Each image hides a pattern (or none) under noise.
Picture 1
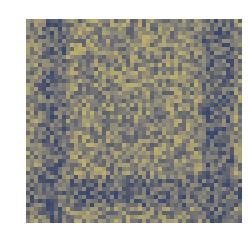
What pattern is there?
bands of rows crossing bands of columns
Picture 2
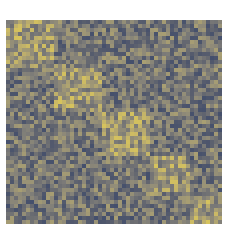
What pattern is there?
blocks along the diagonal
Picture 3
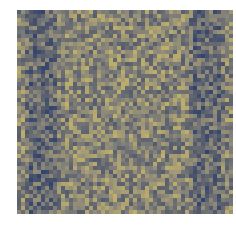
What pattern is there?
bands of columns
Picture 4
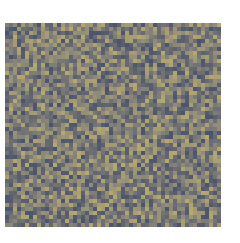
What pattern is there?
only noise
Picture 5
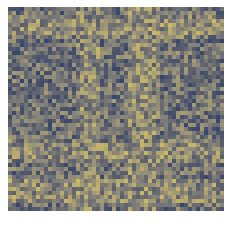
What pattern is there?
bands of rows crossing bands of columns
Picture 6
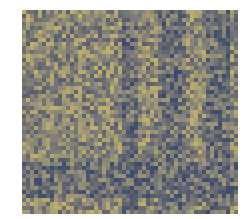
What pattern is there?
bands of rows crossing bands of columns
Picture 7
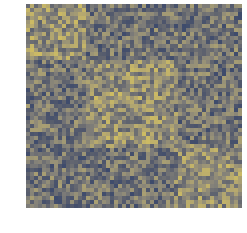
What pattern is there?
blocks along the diagonal
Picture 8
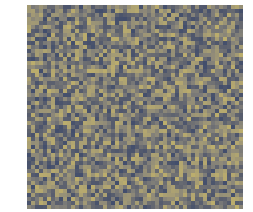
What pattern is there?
only noise
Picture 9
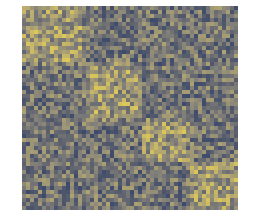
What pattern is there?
blocks along the diagonal
